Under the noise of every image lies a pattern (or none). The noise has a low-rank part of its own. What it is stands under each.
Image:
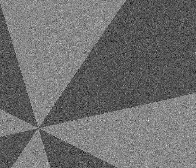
spokes from one point
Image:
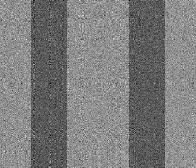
vertical stripes
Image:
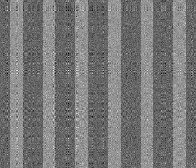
vertical stripes
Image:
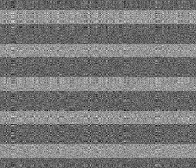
horizontal stripes
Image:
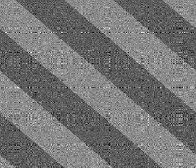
diagonal stripes
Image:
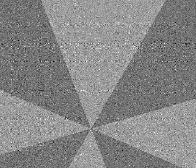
spokes from one point
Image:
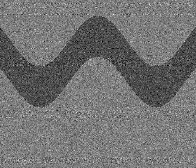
a wavy band
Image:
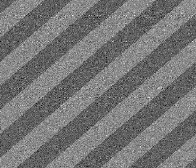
diagonal stripes
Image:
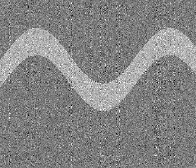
a wavy band
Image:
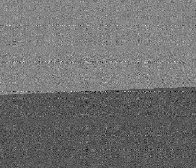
a sharp edge
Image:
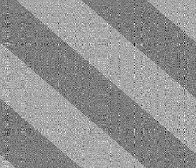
diagonal stripes
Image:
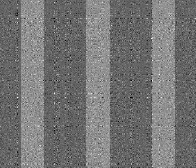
vertical stripes
